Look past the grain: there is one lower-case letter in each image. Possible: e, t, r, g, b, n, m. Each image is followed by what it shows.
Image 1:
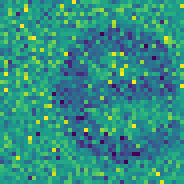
dark e
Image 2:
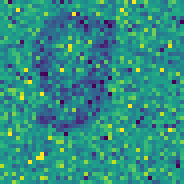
dark g
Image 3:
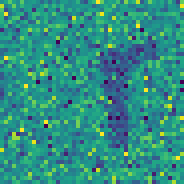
dark r
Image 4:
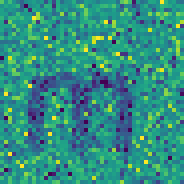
dark m
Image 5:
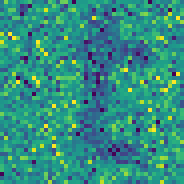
dark t
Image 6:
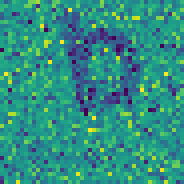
dark b
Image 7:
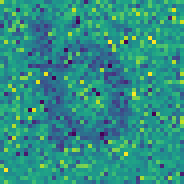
dark b
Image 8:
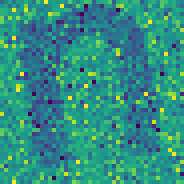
dark n
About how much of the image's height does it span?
nearly all
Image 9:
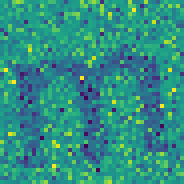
dark m
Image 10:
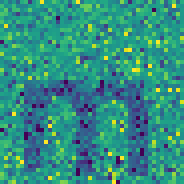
dark m
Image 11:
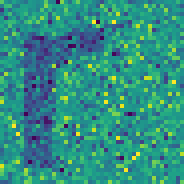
dark r
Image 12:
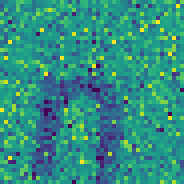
dark n
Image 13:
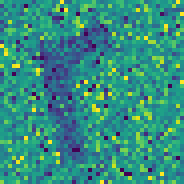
dark r
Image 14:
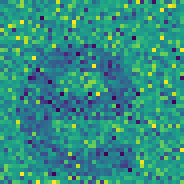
dark e
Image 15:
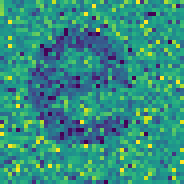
dark e
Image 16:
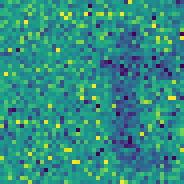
dark t
